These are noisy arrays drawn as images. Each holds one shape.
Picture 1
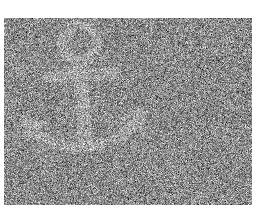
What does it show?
light anchor
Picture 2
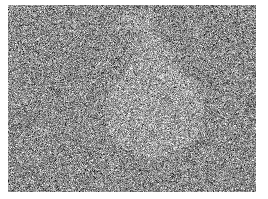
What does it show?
light pear
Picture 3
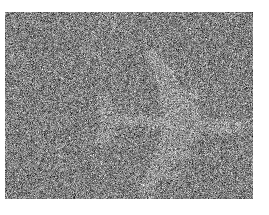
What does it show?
light airplane
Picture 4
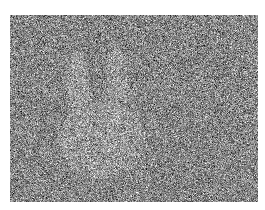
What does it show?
light rabbit's head
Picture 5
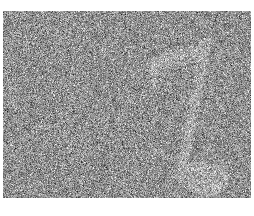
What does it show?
light musical note
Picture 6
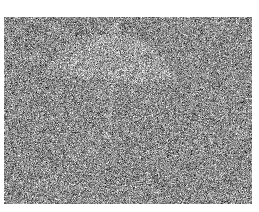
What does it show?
light umbrella
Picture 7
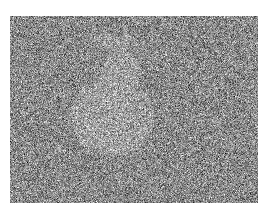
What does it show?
light pear
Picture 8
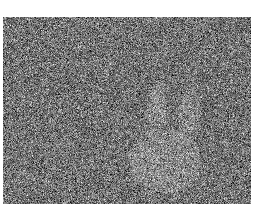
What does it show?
light rabbit's head
